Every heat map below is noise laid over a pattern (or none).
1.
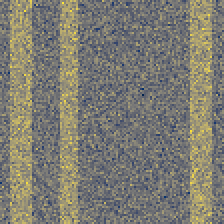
bands of columns
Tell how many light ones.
3
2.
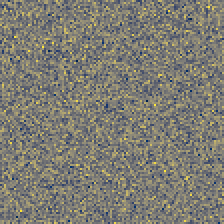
only noise
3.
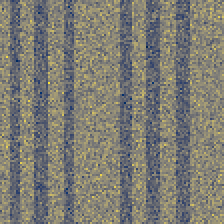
bands of columns
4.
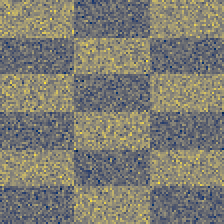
a checkerboard
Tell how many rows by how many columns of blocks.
6 by 3
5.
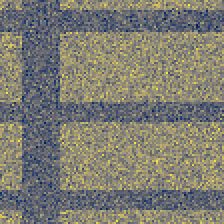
bands of rows crossing bands of columns
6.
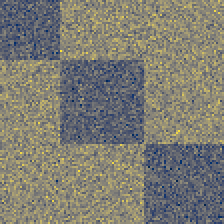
blocks along the diagonal
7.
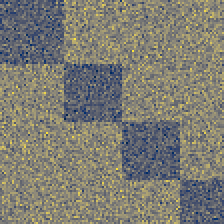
blocks along the diagonal
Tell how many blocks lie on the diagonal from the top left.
4
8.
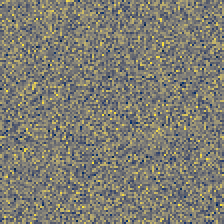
only noise
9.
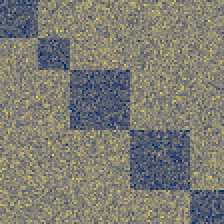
blocks along the diagonal
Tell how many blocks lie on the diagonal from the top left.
5
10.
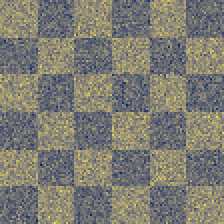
a checkerboard
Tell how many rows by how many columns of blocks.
6 by 6
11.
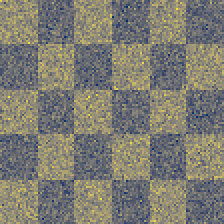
a checkerboard
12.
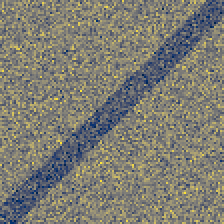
a diagonal band
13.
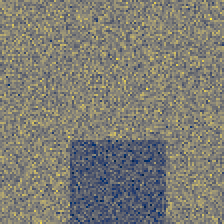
one block
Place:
bottom middle
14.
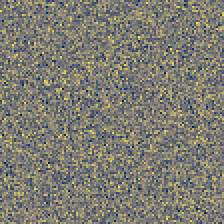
only noise
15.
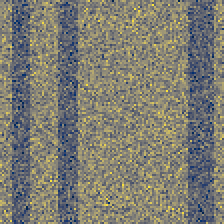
bands of columns
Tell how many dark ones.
3
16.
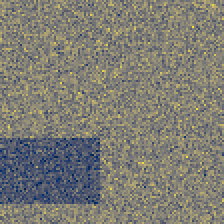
one block
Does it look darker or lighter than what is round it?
darker
